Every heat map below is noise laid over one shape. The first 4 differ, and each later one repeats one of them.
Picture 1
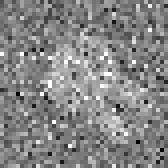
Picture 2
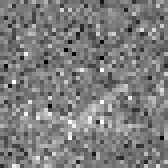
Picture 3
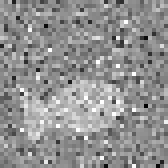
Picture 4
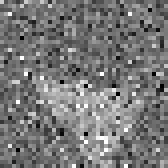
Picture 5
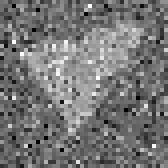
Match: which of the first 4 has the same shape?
4
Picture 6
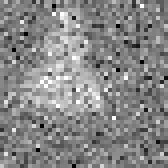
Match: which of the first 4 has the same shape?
4
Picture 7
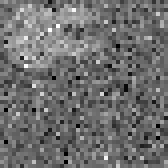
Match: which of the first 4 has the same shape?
1
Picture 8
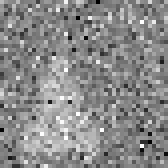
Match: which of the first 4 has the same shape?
4
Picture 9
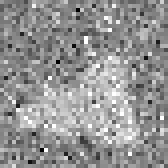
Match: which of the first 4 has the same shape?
4
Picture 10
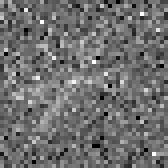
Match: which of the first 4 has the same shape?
2
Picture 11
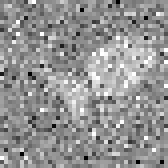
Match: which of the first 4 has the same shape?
3
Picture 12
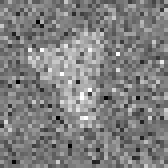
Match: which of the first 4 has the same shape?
4
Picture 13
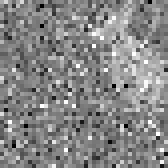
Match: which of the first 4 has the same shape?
3
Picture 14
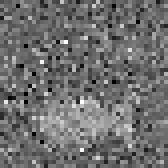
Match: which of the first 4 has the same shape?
3
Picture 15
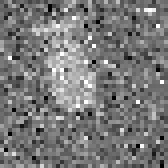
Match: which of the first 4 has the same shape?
3
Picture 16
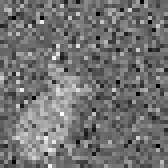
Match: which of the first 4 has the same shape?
3
